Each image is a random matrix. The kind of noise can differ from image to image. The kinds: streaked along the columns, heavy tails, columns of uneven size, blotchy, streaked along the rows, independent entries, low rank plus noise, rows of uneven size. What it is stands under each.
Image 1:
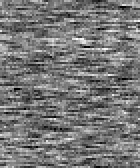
streaked along the rows
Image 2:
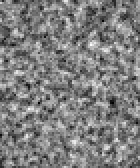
blotchy
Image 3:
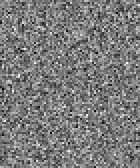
independent entries
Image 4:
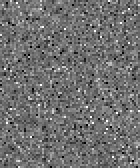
heavy tails
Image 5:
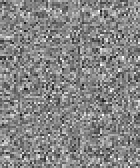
low rank plus noise
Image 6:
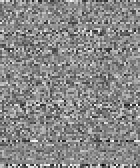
rows of uneven size
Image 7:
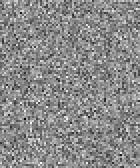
independent entries
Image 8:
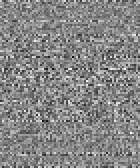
rows of uneven size
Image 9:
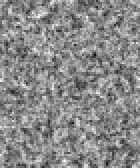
blotchy
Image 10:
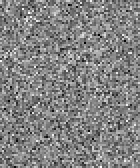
independent entries
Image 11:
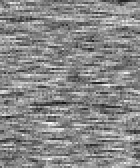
streaked along the rows
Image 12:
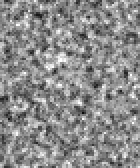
blotchy
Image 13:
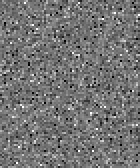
heavy tails
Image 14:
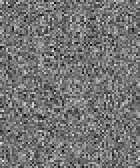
low rank plus noise
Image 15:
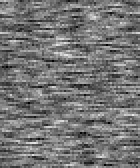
streaked along the rows
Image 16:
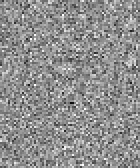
low rank plus noise
